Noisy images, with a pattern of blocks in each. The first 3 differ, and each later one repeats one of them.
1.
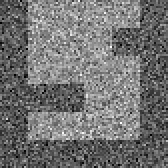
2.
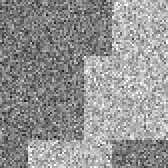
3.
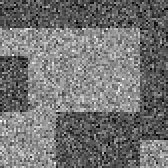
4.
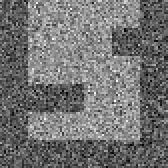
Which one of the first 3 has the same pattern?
1
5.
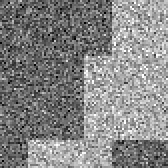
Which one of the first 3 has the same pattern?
2
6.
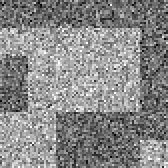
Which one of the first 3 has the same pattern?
3
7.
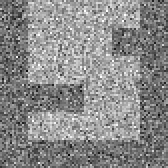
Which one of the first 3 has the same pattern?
1
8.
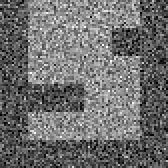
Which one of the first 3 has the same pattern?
1
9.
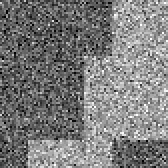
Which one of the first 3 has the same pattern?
2
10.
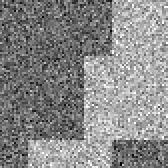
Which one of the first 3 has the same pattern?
2
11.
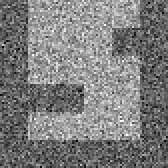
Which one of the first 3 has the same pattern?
1
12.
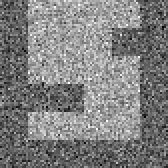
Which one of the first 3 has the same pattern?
1
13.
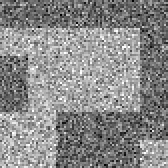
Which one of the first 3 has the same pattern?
3
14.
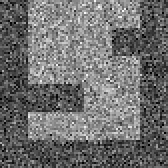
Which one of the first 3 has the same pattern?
1
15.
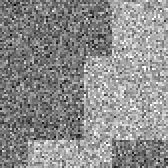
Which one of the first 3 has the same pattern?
2
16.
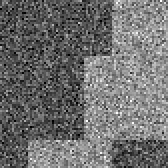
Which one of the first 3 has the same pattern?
2
